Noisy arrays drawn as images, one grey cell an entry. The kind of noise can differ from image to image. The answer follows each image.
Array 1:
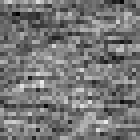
streaked along the rows
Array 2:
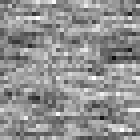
streaked along the rows
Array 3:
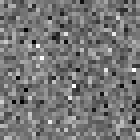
heavy tails
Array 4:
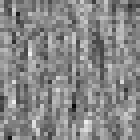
streaked along the columns
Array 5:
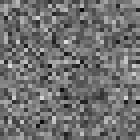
low rank plus noise
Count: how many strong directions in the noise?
five to eight
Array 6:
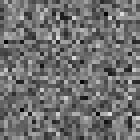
low rank plus noise
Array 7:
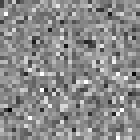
heavy tails
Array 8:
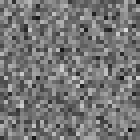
independent entries
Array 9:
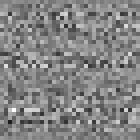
rows of uneven size
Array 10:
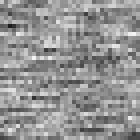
streaked along the rows
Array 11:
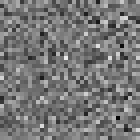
low rank plus noise
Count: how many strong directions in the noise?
five to eight
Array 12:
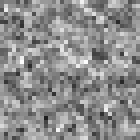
blotchy
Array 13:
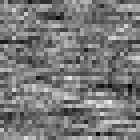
streaked along the rows
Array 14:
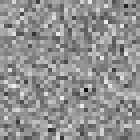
independent entries
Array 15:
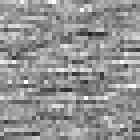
streaked along the rows
